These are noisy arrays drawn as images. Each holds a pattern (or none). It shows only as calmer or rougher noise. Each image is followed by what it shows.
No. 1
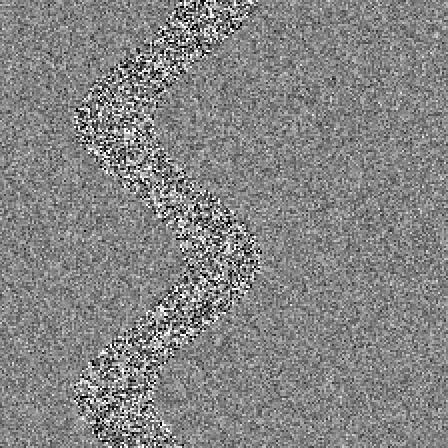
a wavy band
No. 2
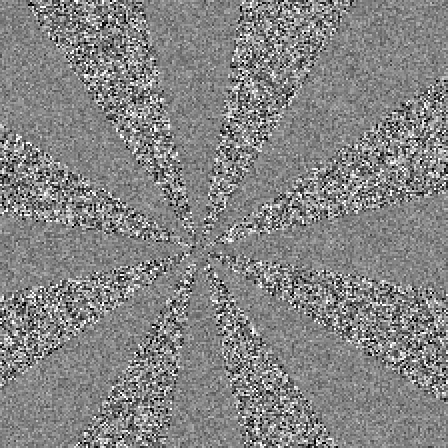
spokes from one point
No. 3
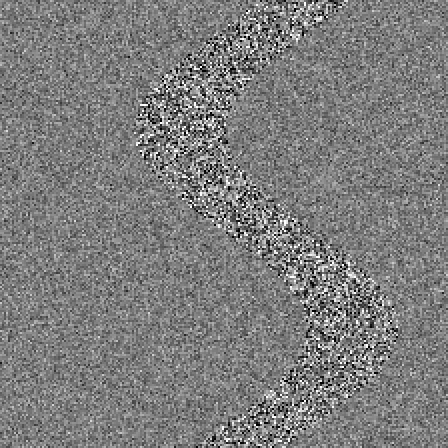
a wavy band
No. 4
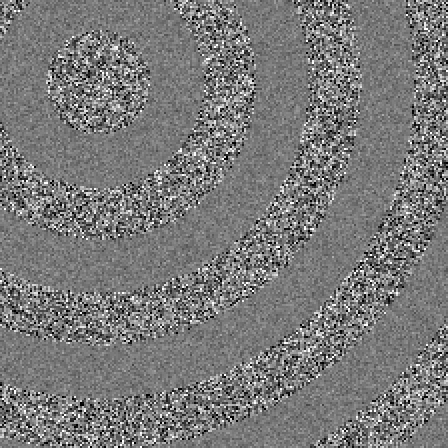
rings round one point
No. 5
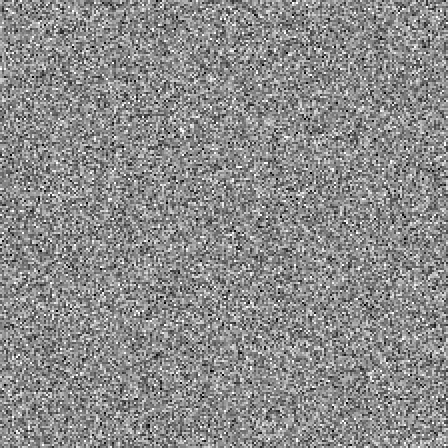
only noise
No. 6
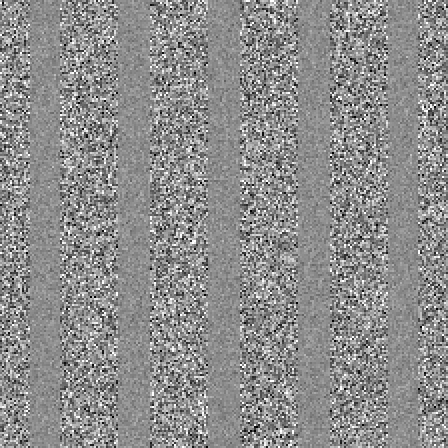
vertical stripes
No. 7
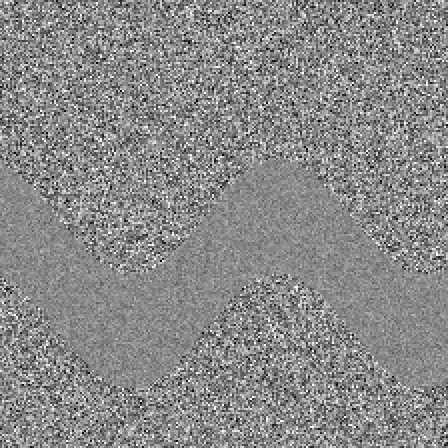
a wavy band
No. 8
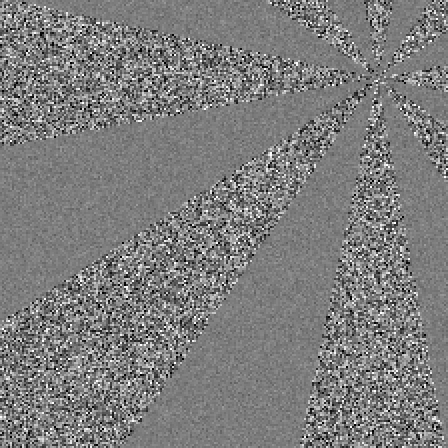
spokes from one point
